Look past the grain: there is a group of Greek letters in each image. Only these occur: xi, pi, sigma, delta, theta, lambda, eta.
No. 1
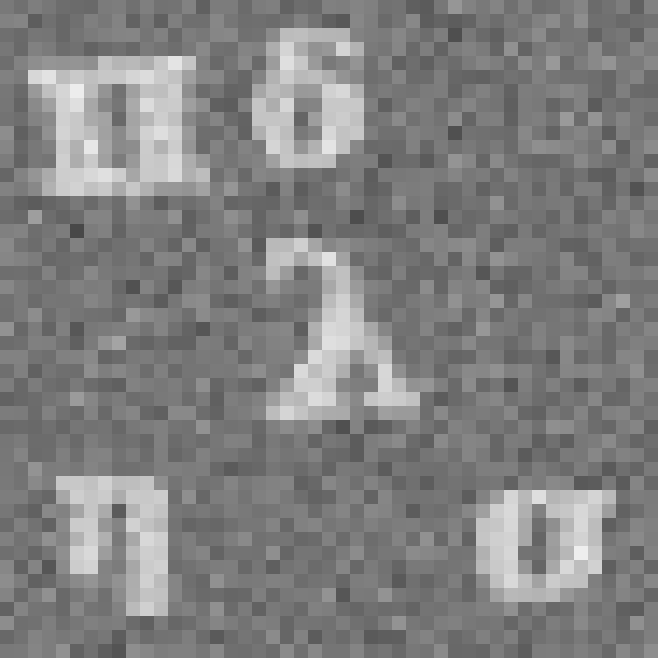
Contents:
top left: pi; top middle: delta; centre: lambda; bottom left: eta; bottom right: sigma
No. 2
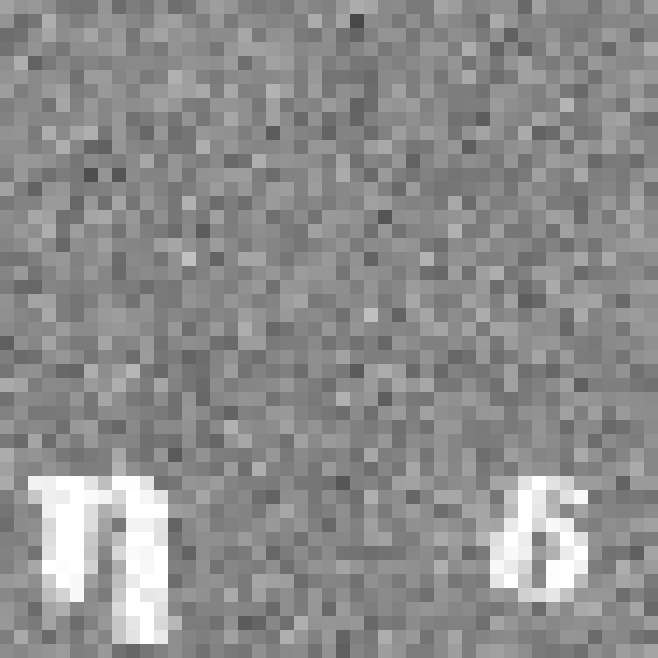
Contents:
bottom left: eta; bottom right: delta
